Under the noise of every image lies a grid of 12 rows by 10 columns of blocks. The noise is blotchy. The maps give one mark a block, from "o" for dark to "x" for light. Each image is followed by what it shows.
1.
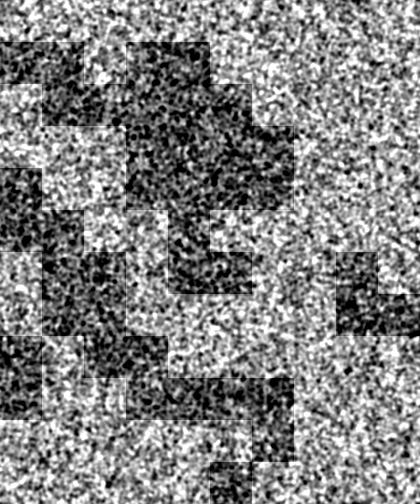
xxxxxxxxxx
ooxooxxxxx
xoooooxxxx
xxxooooxxx
oxxooooxxx
ooxxoxxxxx
xooxooxxox
xooxxxxxoo
oxooxxxxxx
oxxooooxxx
xxxxxxoxxx
xxxxxoxxxx
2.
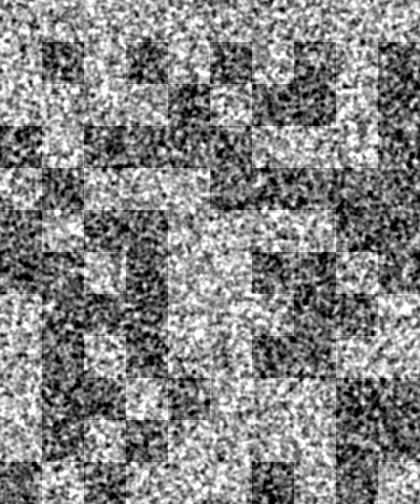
xxxxxxxxxx
xoxoxoxoxo
xxxxoxooxo
oxooooxxxo
xoxxxooooo
oxooxxxxoo
ooxoxxooxo
xoooxxxoox
xoxoxxooxx
xooxoxxxoo
xoxoxxxxoo
oxoxxxoxox
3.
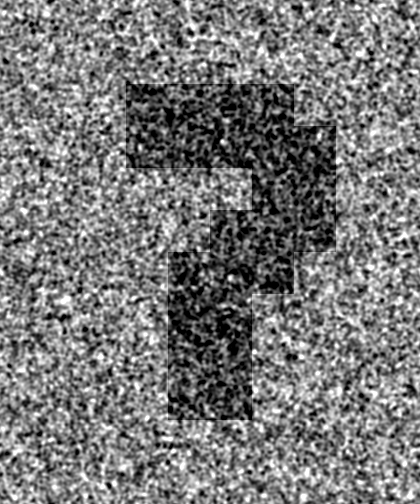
xxxxxxxxxx
xxxxxxxxxx
xxxooooxxx
xxxoooooxx
xxxxxxooxx
xxxxxoooxx
xxxxoooxxx
xxxxooxxxx
xxxxooxxxx
xxxxooxxxx
xxxxxxxxxx
xxxxxxxxxx
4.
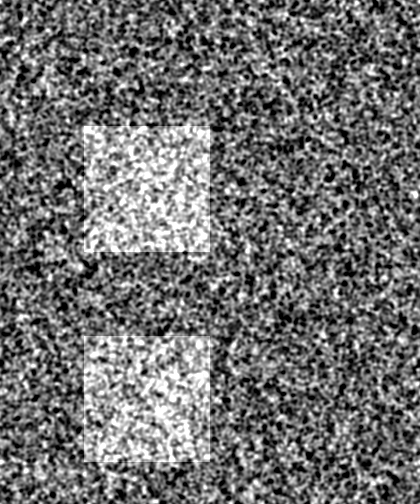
oooooooooo
oooooooooo
oooooooooo
ooxxxooooo
ooxxxooooo
ooxxxooooo
oooooooooo
oooooooooo
ooxxxooooo
ooxxxooooo
ooxxxooooo
oooooooooo
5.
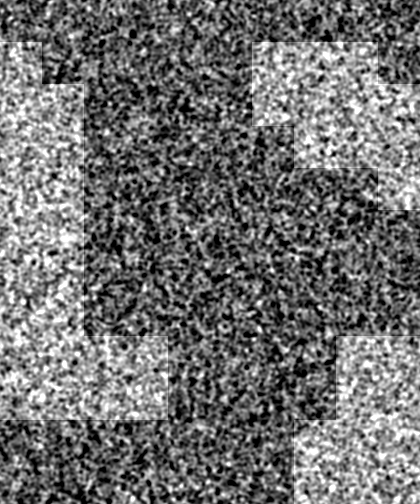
oooooooooo
xoooooxxxo
xxooooxxxx
xxoooooxxx
xxooooooox
xxoooooooo
xxoooooooo
xxoooooooo
xxxxooooxx
xxxxooooxx
oooooooxxx
oooooooxxx
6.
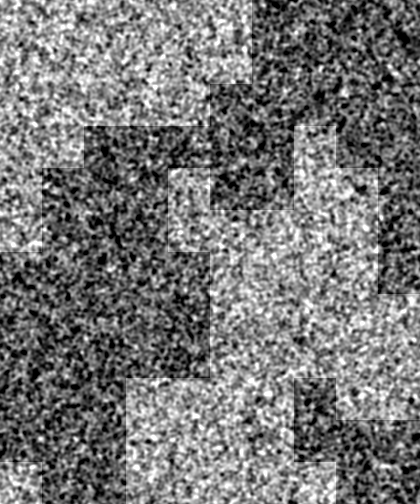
xxxxxxoooo
xxxxxxoooo
xxxxxooooo
xxoooooxoo
xoooxooxxo
xoooxxxxxo
oooooxxxxo
oooooxxxxx
oooooxxxxx
oooxxxxoxx
oooxxxxooo
xooxxxxxoo
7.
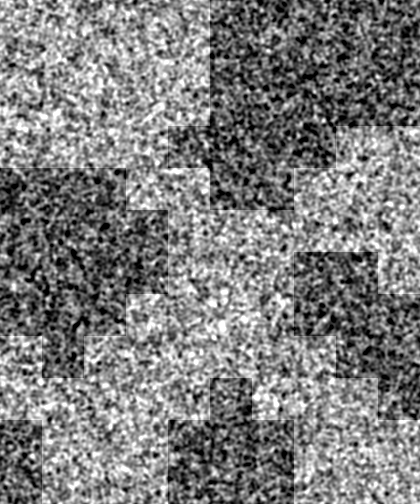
xxxxxooooo
xxxxxooooo
xxxxxooooo
xxxxooooxx
oooxxooxxx
ooooxxxxxx
ooooxxxoox
oooxxxxooo
xoxxxxxxoo
xxxxxoxxxo
oxxxoooxxx
oxxxoooxxx
